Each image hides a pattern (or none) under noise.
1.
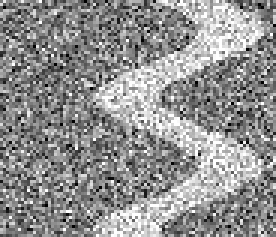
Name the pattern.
a wavy band
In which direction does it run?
top to bottom
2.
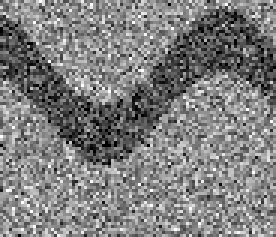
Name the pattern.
a wavy band
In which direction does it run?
left to right
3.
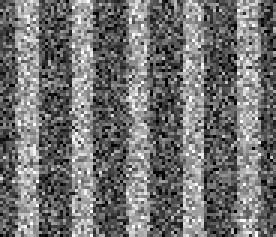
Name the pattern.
vertical stripes
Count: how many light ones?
5
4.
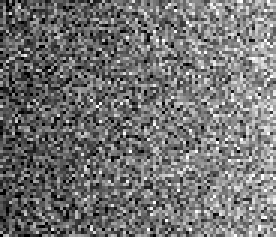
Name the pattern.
a smooth slope
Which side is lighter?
right
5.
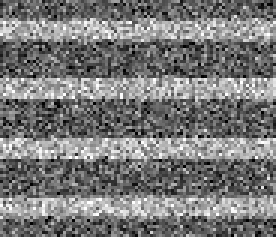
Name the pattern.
horizontal stripes
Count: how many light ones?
4
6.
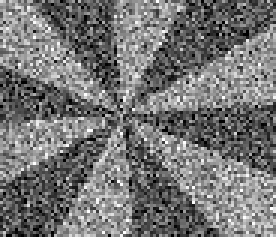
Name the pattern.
spokes from one point
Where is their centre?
centre
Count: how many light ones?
6
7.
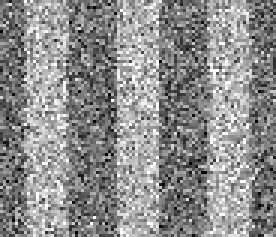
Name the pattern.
vertical stripes
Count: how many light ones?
3
